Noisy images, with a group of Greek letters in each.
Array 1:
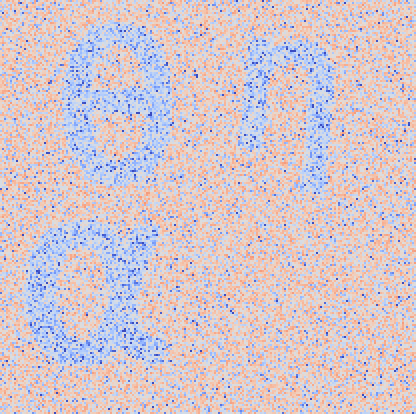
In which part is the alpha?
bottom left
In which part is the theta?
top left
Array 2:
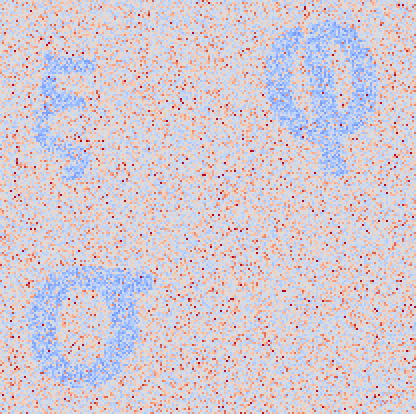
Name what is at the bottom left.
sigma
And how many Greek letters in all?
3
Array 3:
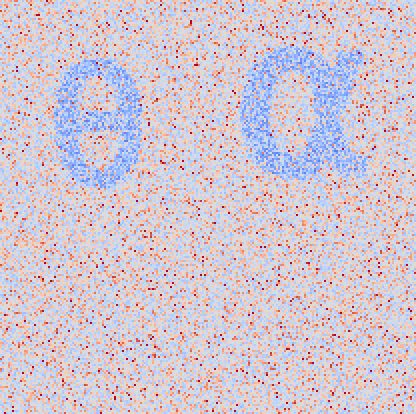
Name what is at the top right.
alpha
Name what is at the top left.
theta
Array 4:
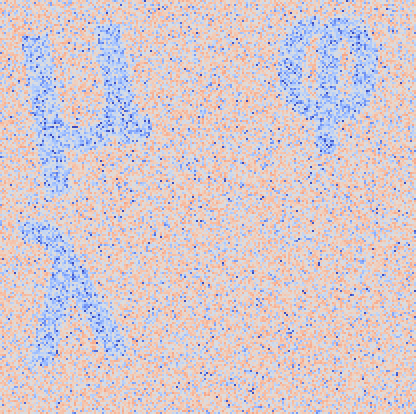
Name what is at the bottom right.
nothing
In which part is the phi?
top right
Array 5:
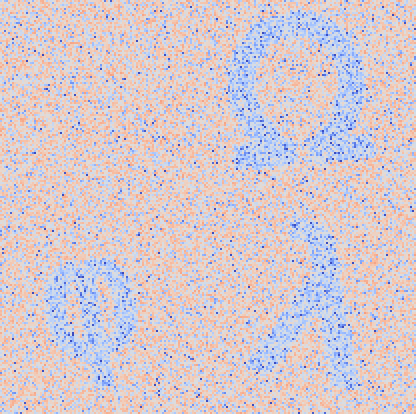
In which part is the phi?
bottom left
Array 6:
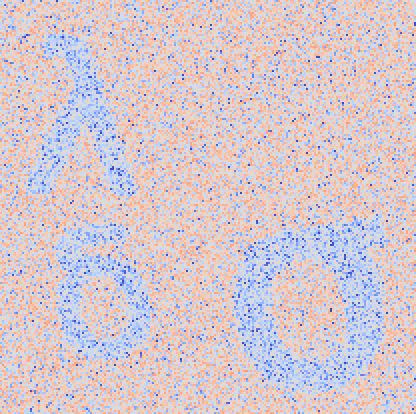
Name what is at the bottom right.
sigma
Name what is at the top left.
lambda
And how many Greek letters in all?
3
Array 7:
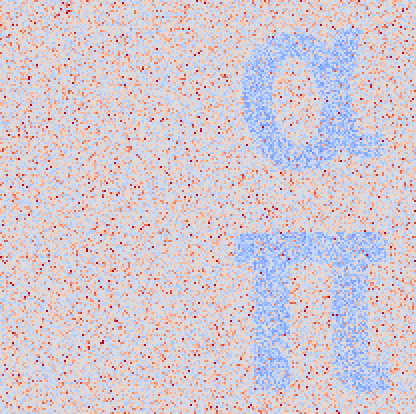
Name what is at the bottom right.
pi
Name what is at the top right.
alpha
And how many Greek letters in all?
2
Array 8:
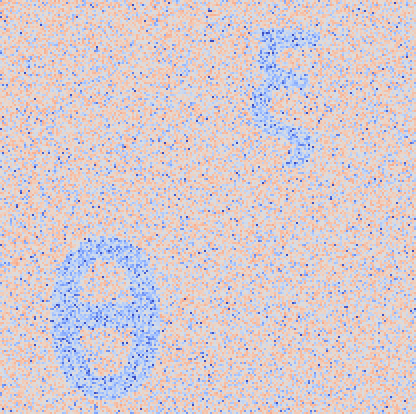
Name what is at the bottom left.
theta
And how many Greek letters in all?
2
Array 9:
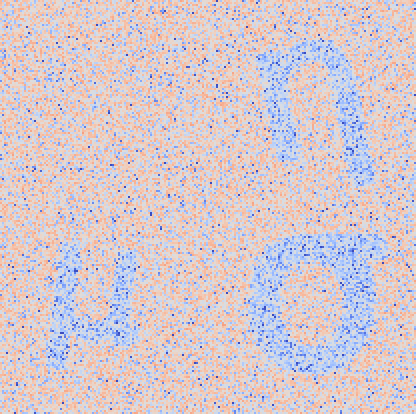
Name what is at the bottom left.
mu
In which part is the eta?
top right
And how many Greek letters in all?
3
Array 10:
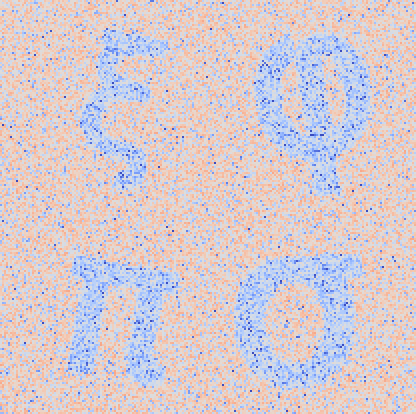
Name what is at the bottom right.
sigma
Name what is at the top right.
phi
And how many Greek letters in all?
4
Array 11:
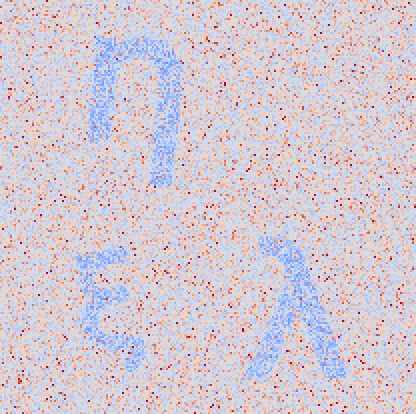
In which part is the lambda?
bottom right
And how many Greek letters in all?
3
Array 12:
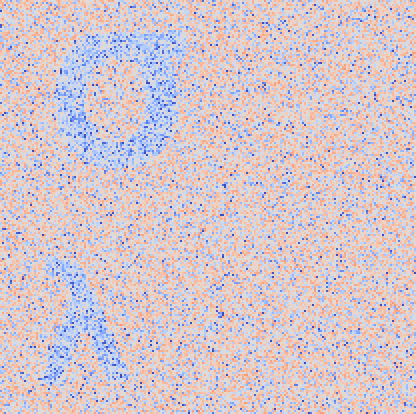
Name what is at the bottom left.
lambda
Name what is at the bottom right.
nothing
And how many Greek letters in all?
2
